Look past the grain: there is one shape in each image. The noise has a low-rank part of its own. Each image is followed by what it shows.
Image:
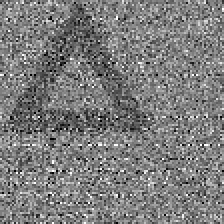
triangle frame
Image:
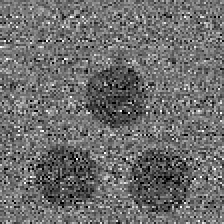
three dots
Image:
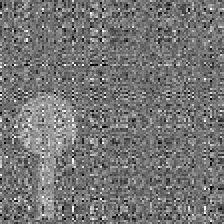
lollipop
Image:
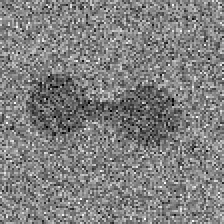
dumbbell
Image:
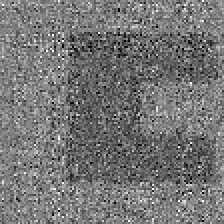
square with a notch
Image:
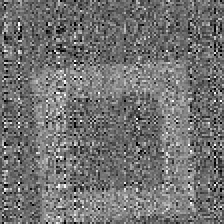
square frame
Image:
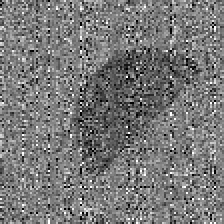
half disc
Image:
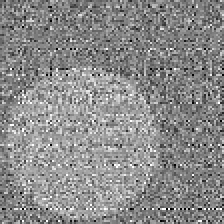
disc
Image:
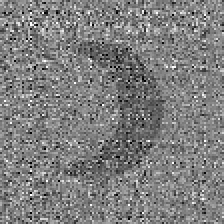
crescent
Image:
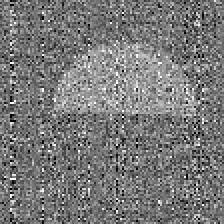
half disc
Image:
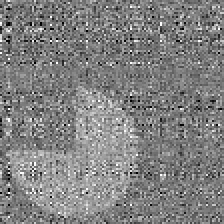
disc with a wedge cut out
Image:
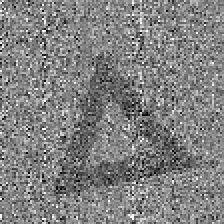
triangle frame
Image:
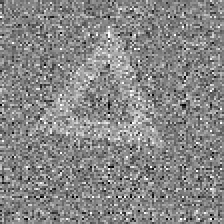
triangle frame
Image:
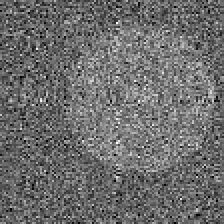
disc
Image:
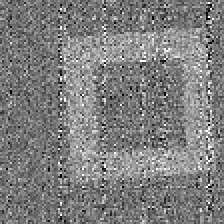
square frame
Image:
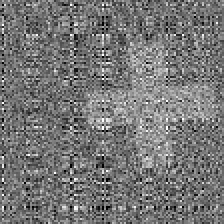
cross
